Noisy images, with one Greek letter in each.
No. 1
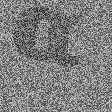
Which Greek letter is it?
alpha
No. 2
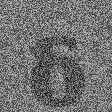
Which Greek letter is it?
delta
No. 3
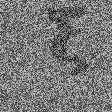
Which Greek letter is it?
xi
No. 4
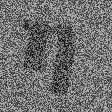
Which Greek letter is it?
eta
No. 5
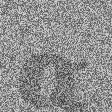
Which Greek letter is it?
alpha
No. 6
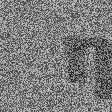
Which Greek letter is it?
eta
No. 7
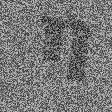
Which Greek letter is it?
eta
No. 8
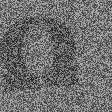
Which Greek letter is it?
omega
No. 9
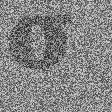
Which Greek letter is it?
sigma
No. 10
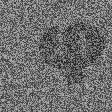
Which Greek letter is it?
phi
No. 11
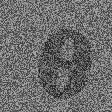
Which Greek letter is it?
theta
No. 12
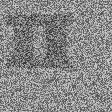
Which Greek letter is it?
pi
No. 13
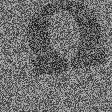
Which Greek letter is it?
omega
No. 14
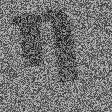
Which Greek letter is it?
eta
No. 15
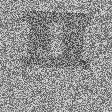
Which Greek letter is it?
pi
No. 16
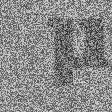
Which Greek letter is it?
mu
